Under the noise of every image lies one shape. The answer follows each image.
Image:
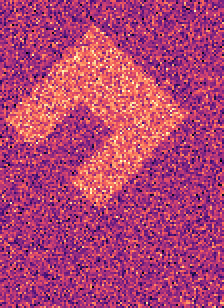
square with a notch
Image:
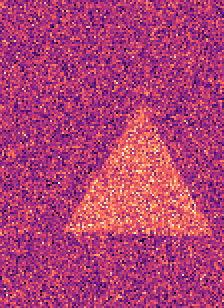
triangle
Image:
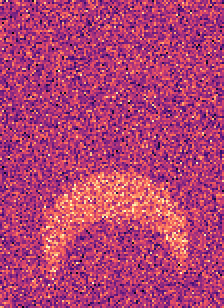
crescent
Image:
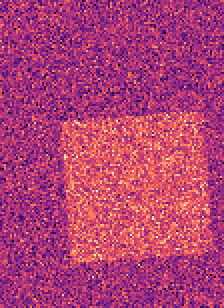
square
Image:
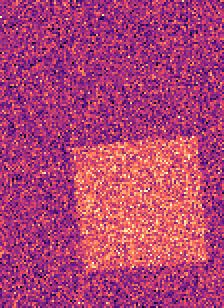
square
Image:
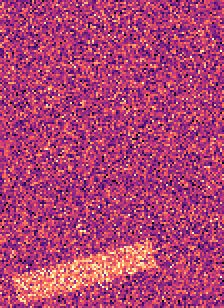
bar
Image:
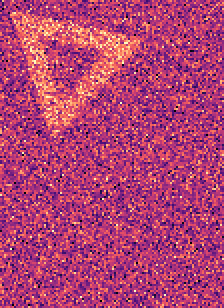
triangle frame
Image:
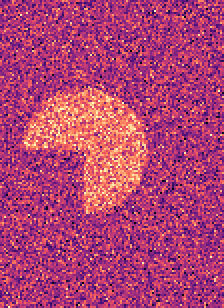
disc with a wedge cut out
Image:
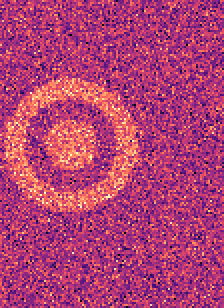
bullseye
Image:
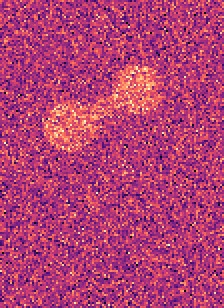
dumbbell
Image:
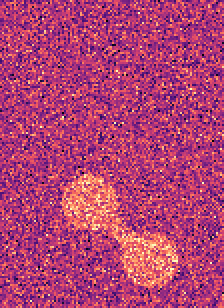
dumbbell
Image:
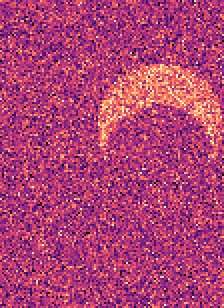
crescent
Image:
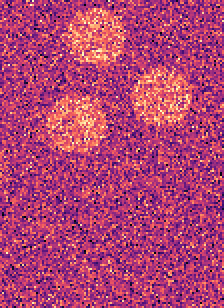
three dots
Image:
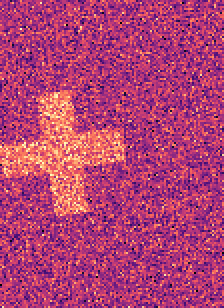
cross
